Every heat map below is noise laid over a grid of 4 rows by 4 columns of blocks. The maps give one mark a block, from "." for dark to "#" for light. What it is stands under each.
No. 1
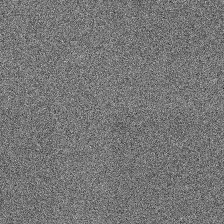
# # . .
# # # #
. # . .
. # . .
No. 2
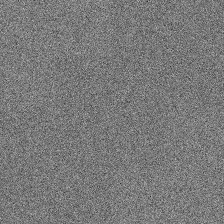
# # . .
# . . .
. . . #
. . # #
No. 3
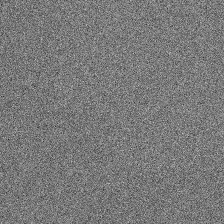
. # # #
. # # #
. . # #
. . . .
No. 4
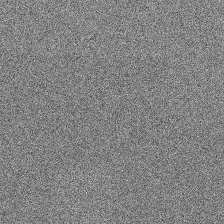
# # # #
. . . #
. . . .
. # . .
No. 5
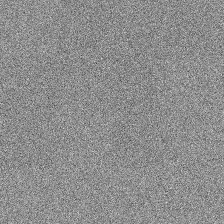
# . . .
. . . #
. # . #
# # # #
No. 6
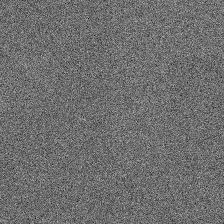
. . # #
# . # .
. . # .
. . . .
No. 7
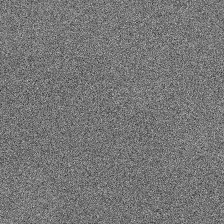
# # # #
. . # #
. . . #
# . . .
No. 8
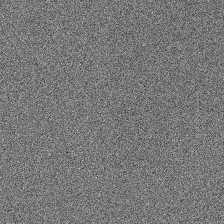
# # . .
# # . .
# # . #
# # # #
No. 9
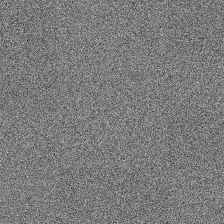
. # # .
. # # #
# # # .
# . . #
